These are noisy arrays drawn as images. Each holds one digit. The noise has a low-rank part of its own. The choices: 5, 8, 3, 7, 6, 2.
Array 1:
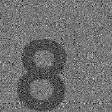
dark 8
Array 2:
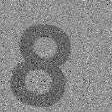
dark 8
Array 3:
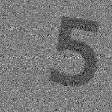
dark 5
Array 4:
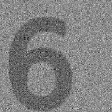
dark 6
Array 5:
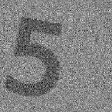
dark 5
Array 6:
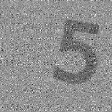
dark 5
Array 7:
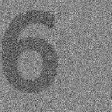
dark 6
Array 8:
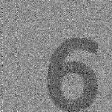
dark 6
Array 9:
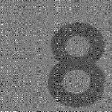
dark 8
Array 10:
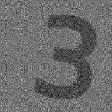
dark 3
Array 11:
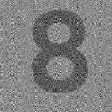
dark 8
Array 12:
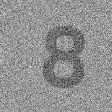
dark 8
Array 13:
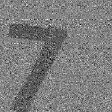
dark 7
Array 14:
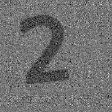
dark 2
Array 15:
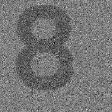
dark 8
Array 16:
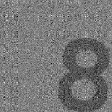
dark 8
